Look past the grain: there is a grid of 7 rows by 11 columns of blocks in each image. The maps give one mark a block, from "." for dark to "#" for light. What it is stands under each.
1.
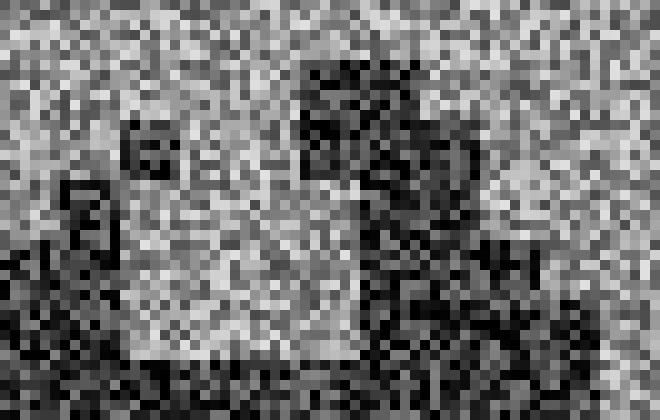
###########
#####..####
##.##...###
#.####..###
..####...##
..####....#
..........#
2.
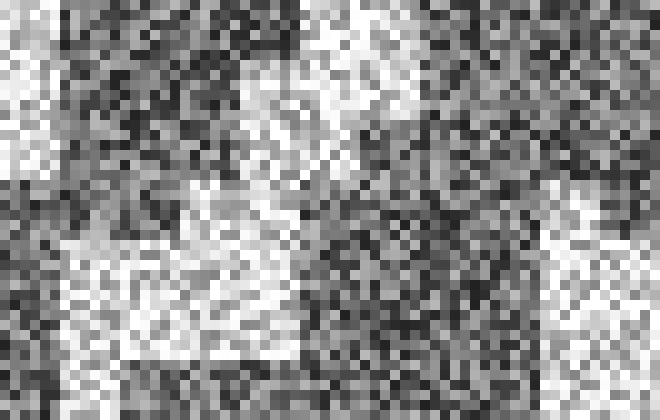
#....##....
#...###....
#...##.....
...##....#.
.####....##
.####....##
.#.......##
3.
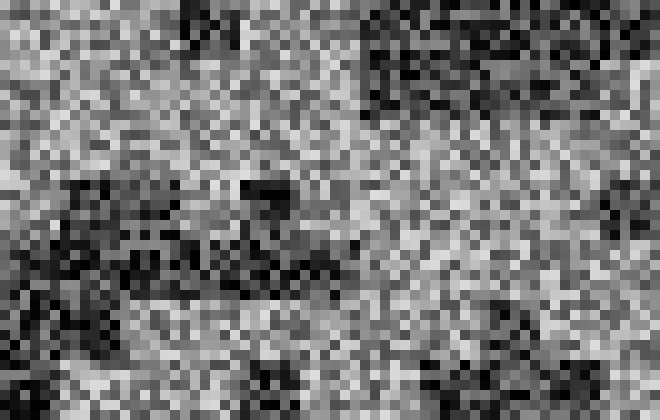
###.##.....
######....#
###########
#..#.#####.
......#####
..######.##
.###.##...#
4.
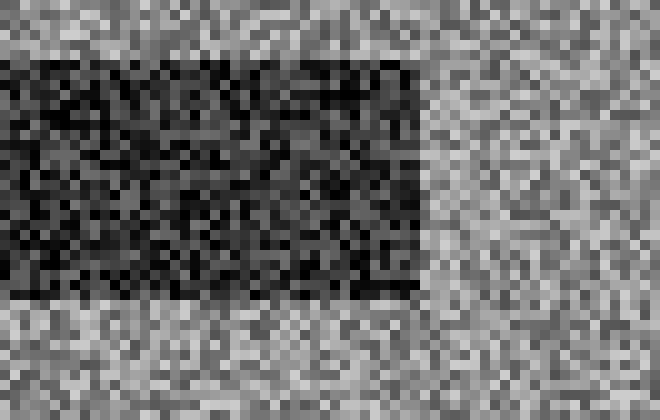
###########
.......####
.......####
.......####
.......####
###########
###########
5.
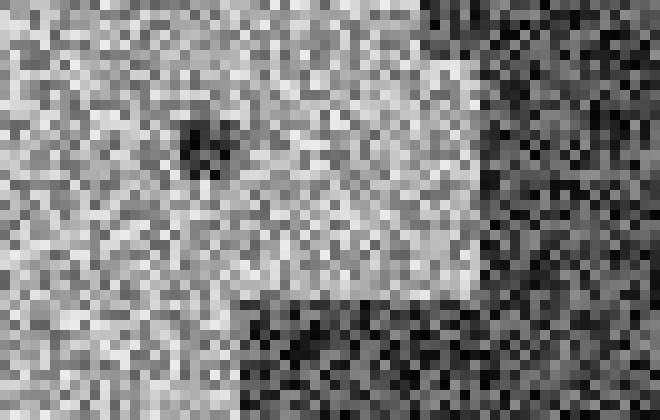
#######....
########...
###.####...
########...
########...
####.......
####.......
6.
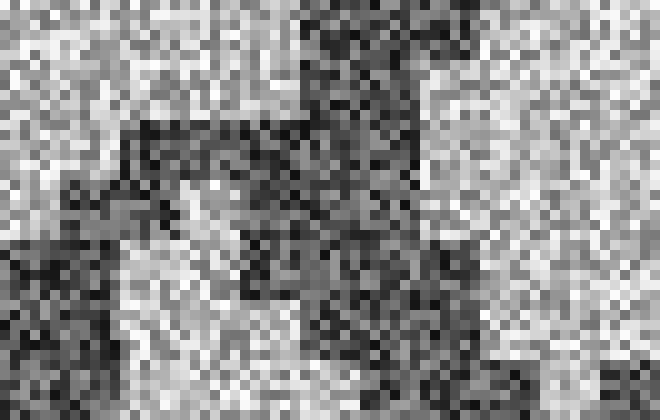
#####...###
#####..####
##.....####
#..#...####
..##....###
..###...###
..####...#.
